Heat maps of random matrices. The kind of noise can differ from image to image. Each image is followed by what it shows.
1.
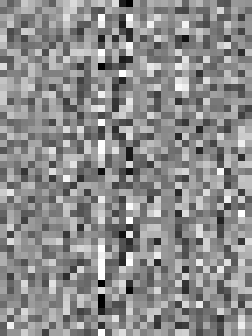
columns of uneven size
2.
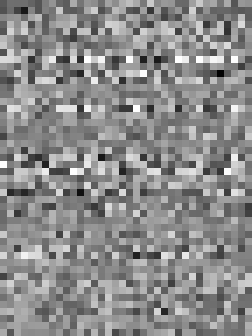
rows of uneven size
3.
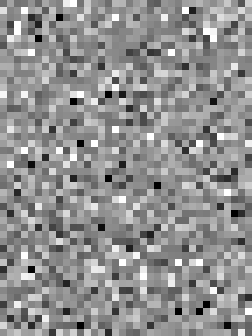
heavy tails
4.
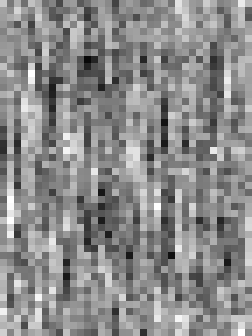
streaked along the columns
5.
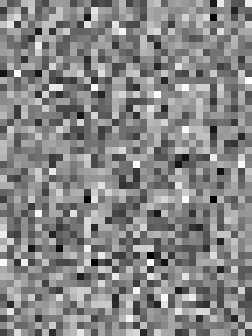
low rank plus noise
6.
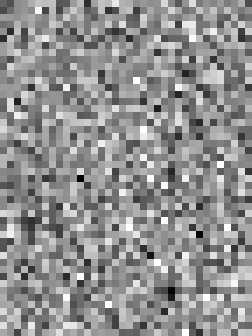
independent entries
